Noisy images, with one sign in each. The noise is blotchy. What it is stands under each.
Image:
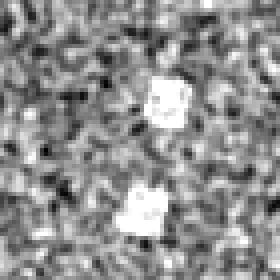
light colon
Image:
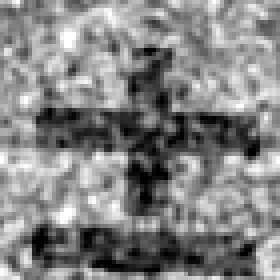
dark plus-minus sign
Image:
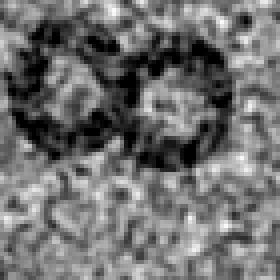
dark infinity sign
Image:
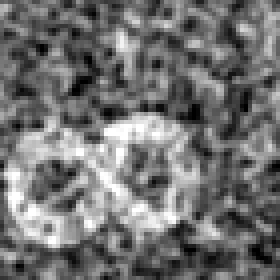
light infinity sign
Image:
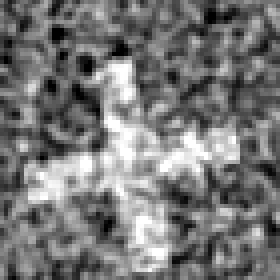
light plus sign
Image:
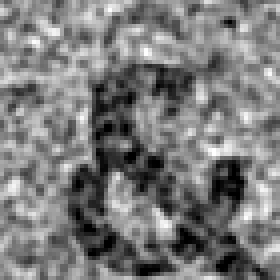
dark ampersand
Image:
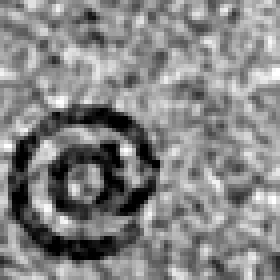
dark at sign
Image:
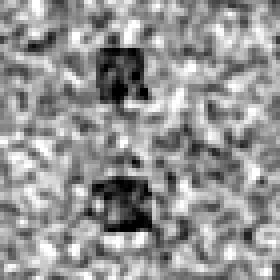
dark colon
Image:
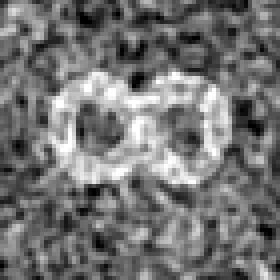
light infinity sign
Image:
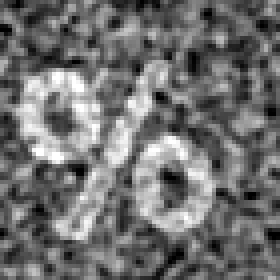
light percent sign
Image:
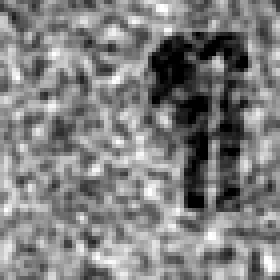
dark pilcrow
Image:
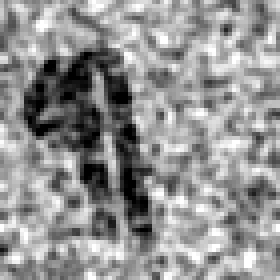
dark pilcrow
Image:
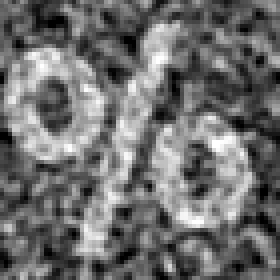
light percent sign
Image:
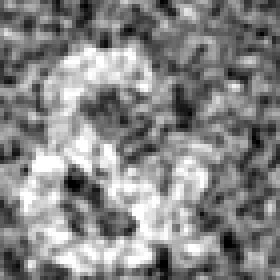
light ampersand
